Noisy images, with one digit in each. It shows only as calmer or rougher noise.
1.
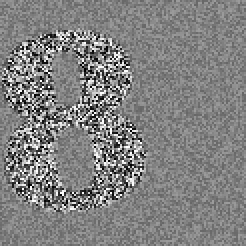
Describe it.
rough 8
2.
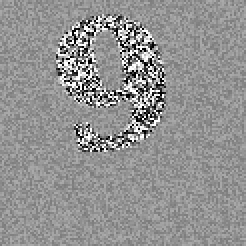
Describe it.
rough 9
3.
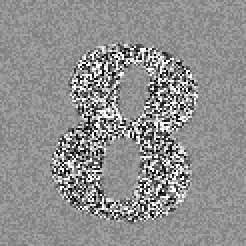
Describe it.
rough 8
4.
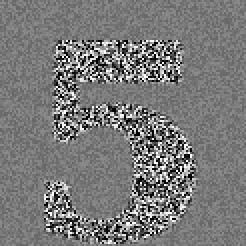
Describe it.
rough 5
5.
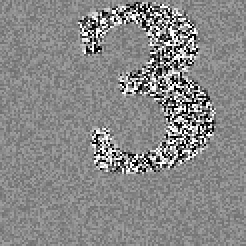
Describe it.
rough 3
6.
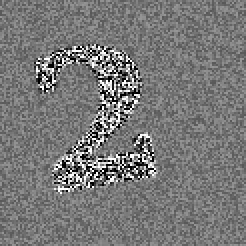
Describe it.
rough 2
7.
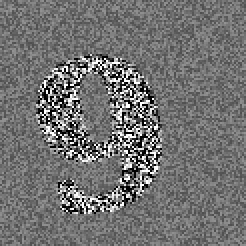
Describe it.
rough 9
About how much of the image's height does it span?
two thirds
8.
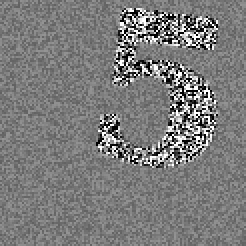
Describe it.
rough 5
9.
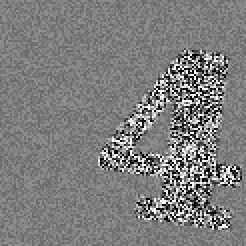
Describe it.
rough 4
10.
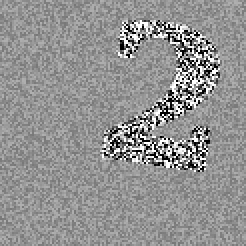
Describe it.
rough 2
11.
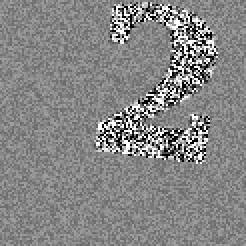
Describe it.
rough 2
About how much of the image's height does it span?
two thirds
